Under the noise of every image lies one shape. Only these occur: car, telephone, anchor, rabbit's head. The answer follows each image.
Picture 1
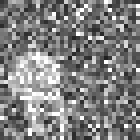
rabbit's head
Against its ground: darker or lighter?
lighter
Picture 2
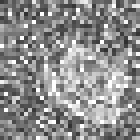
telephone
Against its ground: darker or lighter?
lighter
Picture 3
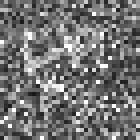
anchor
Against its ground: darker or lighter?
lighter
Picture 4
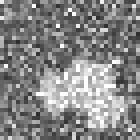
car
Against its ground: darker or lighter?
lighter
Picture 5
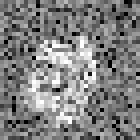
telephone
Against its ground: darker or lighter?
lighter
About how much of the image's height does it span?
two thirds
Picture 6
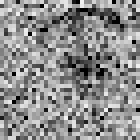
anchor
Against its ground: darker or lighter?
darker
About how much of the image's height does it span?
two thirds
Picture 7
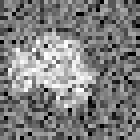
car
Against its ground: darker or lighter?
lighter
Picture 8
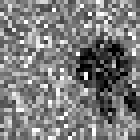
rabbit's head
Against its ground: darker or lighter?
darker
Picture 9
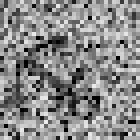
anchor
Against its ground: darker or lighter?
darker
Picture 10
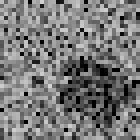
telephone
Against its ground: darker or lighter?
darker
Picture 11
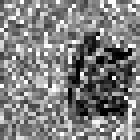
telephone
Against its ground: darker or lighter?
darker
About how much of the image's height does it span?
two thirds
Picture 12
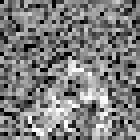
anchor
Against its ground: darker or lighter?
lighter
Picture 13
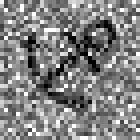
anchor
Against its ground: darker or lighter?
darker
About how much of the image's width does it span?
two thirds
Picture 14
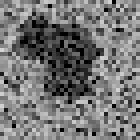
car
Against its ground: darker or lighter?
darker
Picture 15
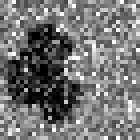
car
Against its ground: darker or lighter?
darker
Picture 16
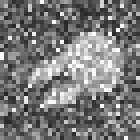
rabbit's head
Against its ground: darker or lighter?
lighter
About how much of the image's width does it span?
two thirds
